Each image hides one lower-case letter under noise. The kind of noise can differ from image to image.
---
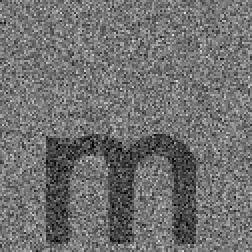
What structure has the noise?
independent entries
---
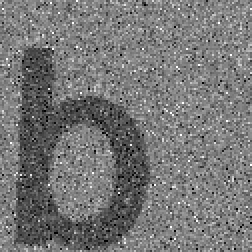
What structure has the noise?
heavy tails
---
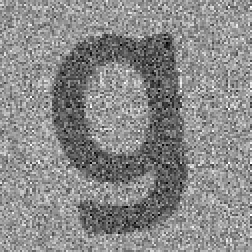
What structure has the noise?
low rank plus noise
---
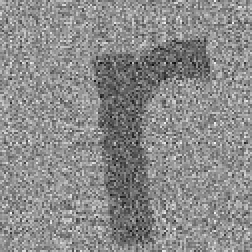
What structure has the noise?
low rank plus noise
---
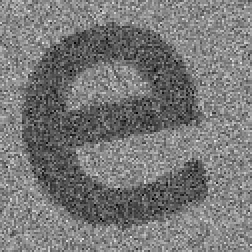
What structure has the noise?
independent entries
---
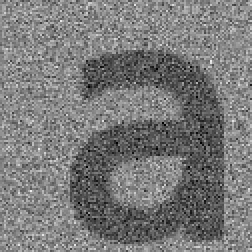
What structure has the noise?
low rank plus noise
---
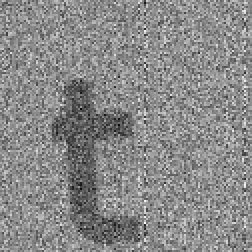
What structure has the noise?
columns of uneven size
